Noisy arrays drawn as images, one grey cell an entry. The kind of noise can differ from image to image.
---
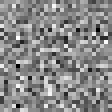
low rank plus noise
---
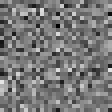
low rank plus noise
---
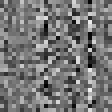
columns of uneven size
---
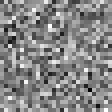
independent entries
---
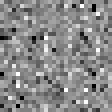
heavy tails
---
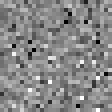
heavy tails
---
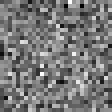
independent entries
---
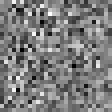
low rank plus noise
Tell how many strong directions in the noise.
five to eight
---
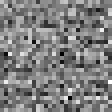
low rank plus noise
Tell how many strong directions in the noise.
five to eight
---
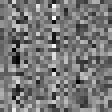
columns of uneven size
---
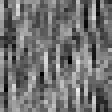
streaked along the columns
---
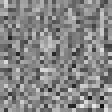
low rank plus noise
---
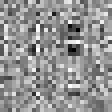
low rank plus noise
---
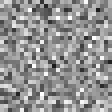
low rank plus noise
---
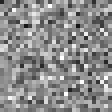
independent entries
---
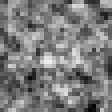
blotchy
